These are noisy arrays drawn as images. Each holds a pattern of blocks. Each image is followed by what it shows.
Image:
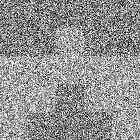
left and right mirror each other
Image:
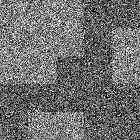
mirrored about the diagonal from the top left
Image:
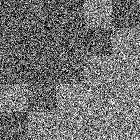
mirrored about the diagonal from the top left
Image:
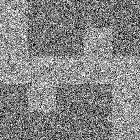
the same after a half turn
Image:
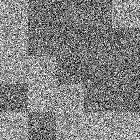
mirrored about the diagonal from the bottom left
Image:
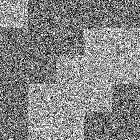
mirrored about the diagonal from the top left
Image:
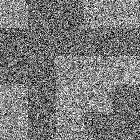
mirrored about the diagonal from the top left
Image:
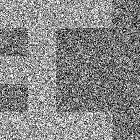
top and bottom mirror each other
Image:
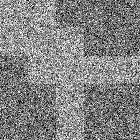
mirrored about the diagonal from the top left
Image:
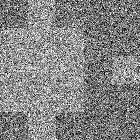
top and bottom mirror each other
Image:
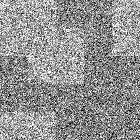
mirrored about the diagonal from the top left
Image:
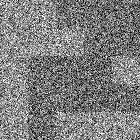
no symmetry
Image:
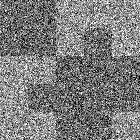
mirrored about the diagonal from the top left
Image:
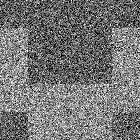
left and right mirror each other
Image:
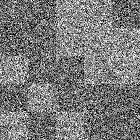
mirrored about the diagonal from the bottom left
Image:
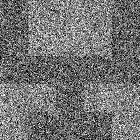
left and right mirror each other
